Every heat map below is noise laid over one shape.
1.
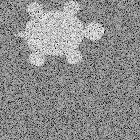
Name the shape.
turtle
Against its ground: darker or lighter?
lighter
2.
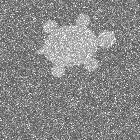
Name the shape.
turtle
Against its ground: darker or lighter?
lighter
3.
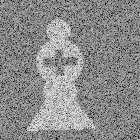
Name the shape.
chess bishop
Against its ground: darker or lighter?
lighter
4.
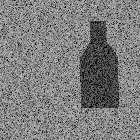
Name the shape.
bottle
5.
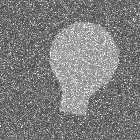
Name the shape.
light bulb
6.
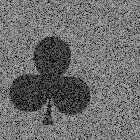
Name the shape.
club
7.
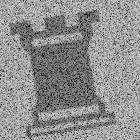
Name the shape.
chess rook
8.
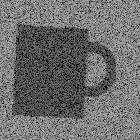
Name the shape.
cup
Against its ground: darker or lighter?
darker
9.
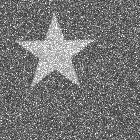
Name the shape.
star
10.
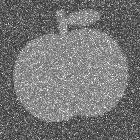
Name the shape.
apple
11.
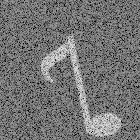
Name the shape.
musical note
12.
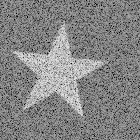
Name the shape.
star
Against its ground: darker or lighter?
lighter
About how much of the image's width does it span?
two thirds
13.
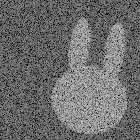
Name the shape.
rabbit's head
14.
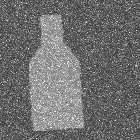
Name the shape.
bottle
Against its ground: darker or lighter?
lighter
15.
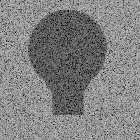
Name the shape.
light bulb
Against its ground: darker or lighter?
darker
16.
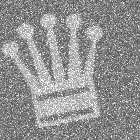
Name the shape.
chess queen
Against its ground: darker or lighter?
lighter
